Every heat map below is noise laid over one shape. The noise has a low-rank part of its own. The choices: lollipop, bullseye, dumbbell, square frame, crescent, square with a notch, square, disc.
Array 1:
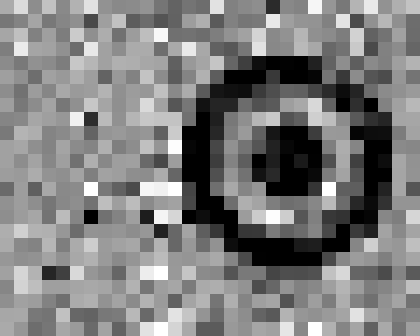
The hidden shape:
bullseye
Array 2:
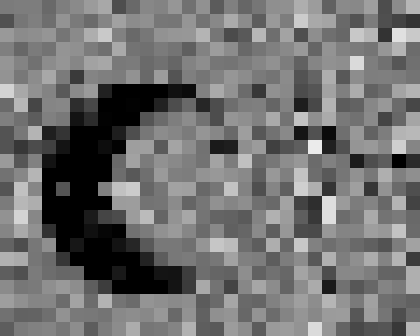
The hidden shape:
crescent
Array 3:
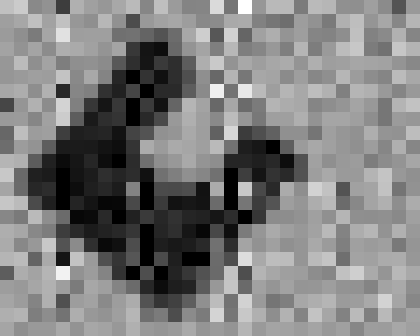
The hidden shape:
square with a notch
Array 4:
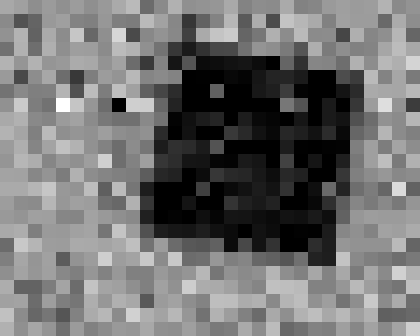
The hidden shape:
square
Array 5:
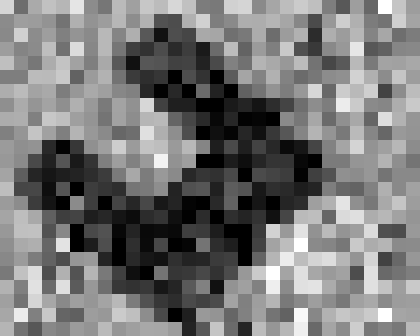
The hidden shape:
square with a notch
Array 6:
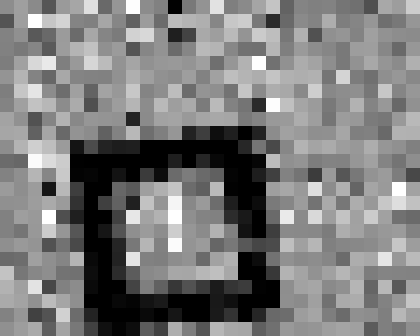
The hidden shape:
square frame
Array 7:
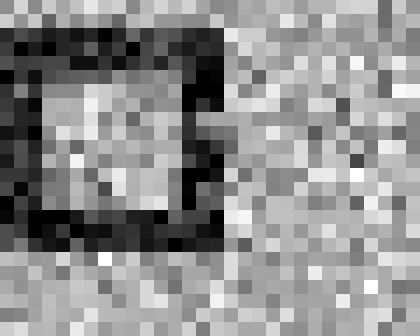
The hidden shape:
square frame
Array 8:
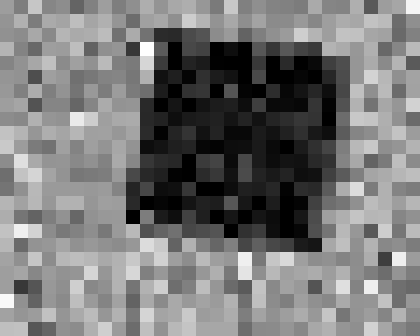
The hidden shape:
square
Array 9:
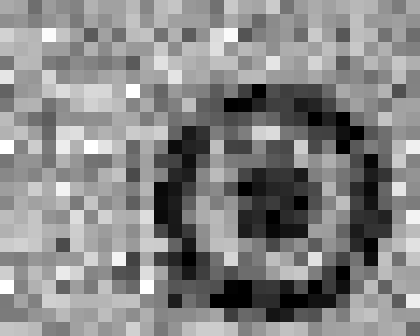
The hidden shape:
bullseye
